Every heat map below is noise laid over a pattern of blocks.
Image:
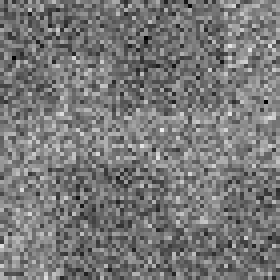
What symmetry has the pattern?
the same after a half turn
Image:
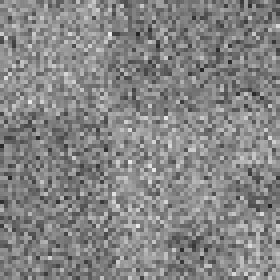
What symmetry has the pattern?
mirrored about the diagonal from the top left
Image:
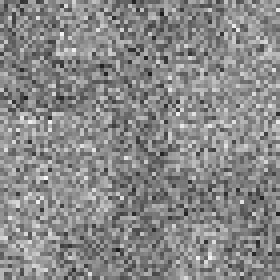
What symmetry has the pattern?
the same after a half turn
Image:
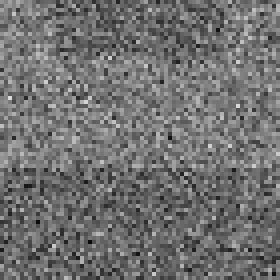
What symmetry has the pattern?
left and right mirror each other
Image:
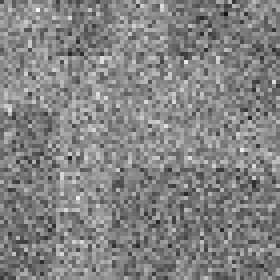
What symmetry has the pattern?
no symmetry
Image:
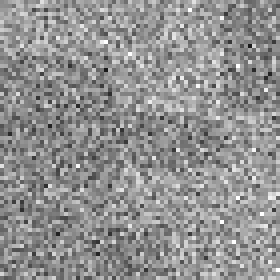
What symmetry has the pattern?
no symmetry
